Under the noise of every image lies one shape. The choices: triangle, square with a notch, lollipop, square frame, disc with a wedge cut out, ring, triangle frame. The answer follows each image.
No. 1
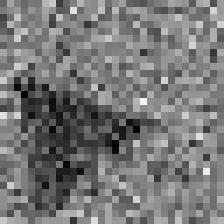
dark triangle
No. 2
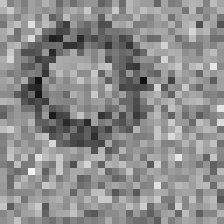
dark ring
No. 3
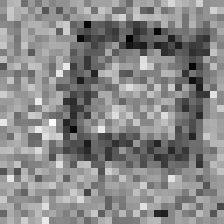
dark square frame
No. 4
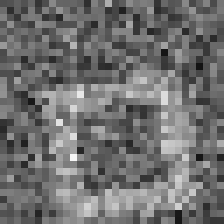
light square frame
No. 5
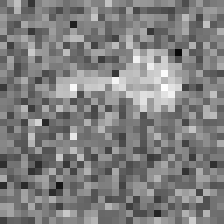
light lollipop
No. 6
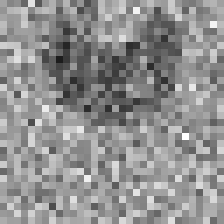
dark disc with a wedge cut out
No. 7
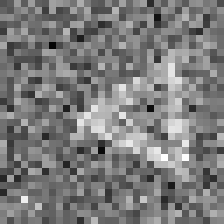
light triangle frame
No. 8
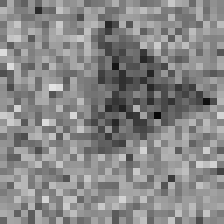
dark triangle
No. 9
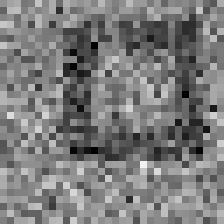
dark square frame
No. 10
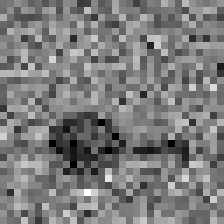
dark lollipop
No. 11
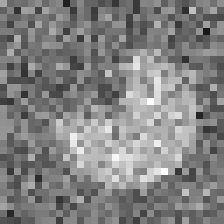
light disc with a wedge cut out
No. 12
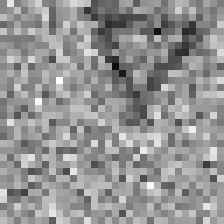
dark triangle frame
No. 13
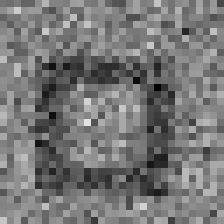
dark square frame
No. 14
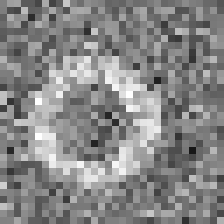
light ring
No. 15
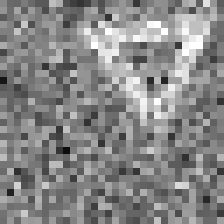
light triangle frame
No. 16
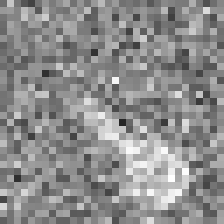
light lollipop
